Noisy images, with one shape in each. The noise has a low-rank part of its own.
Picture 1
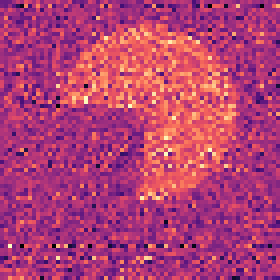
light disc with a wedge cut out
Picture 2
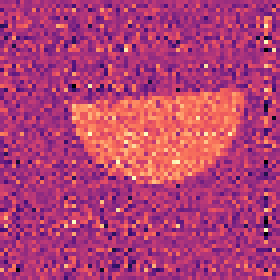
light half disc
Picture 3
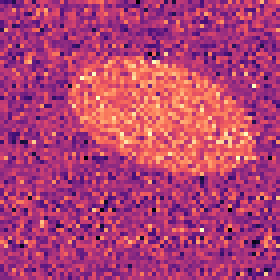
light ellipse
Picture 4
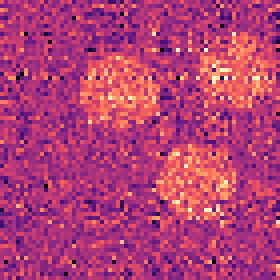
light three dots
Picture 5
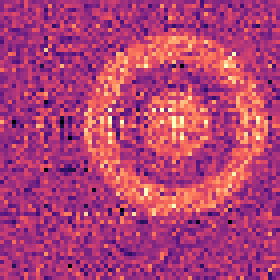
light bullseye
